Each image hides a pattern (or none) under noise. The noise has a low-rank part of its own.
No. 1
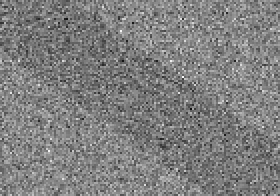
a diagonal band
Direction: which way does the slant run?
top left to bottom right
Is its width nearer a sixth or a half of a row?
a half
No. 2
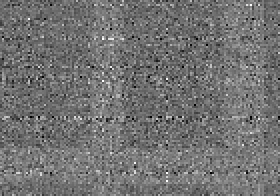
bands of rows crossing bands of columns
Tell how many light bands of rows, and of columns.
1 and 2
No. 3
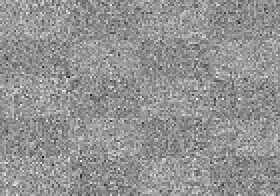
a checkerboard
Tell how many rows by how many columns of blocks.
5 by 4
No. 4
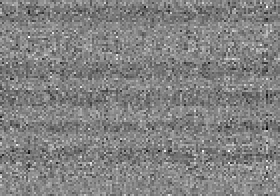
bands of rows
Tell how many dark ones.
5
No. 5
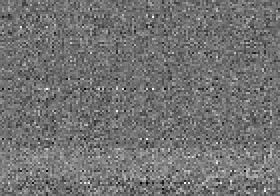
one band of rows
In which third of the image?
bottom
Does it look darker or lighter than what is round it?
lighter
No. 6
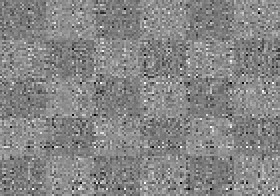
a checkerboard
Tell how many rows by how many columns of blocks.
5 by 6
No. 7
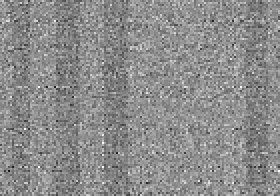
bands of columns
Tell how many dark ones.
4
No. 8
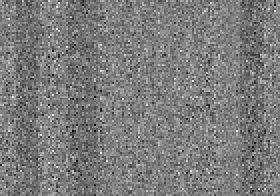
bands of columns
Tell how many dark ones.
3
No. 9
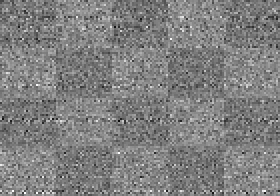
a checkerboard
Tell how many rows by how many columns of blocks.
4 by 5
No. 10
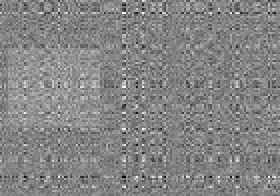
one block
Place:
middle left
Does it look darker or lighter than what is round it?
lighter
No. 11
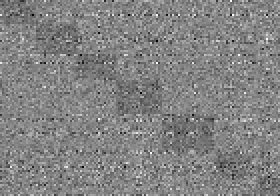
blocks along the diagonal
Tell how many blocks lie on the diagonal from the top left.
7
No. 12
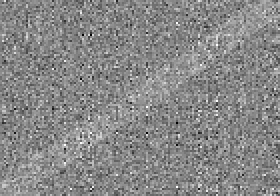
a diagonal band
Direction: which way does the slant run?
bottom left to top right
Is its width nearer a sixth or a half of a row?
a sixth
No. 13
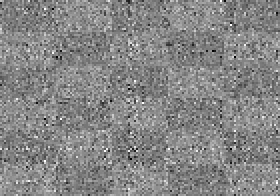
a checkerboard
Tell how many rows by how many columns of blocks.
6 by 5
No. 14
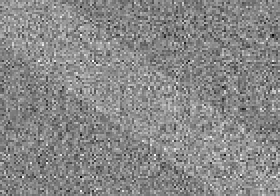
a diagonal band
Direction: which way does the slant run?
top left to bottom right
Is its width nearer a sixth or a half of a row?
a half
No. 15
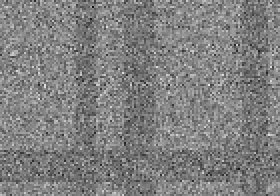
bands of rows crossing bands of columns
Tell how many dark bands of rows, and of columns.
1 and 3
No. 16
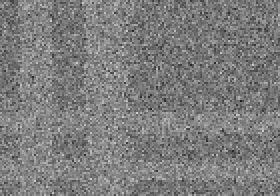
bands of rows crossing bands of columns
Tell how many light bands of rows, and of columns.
2 and 2
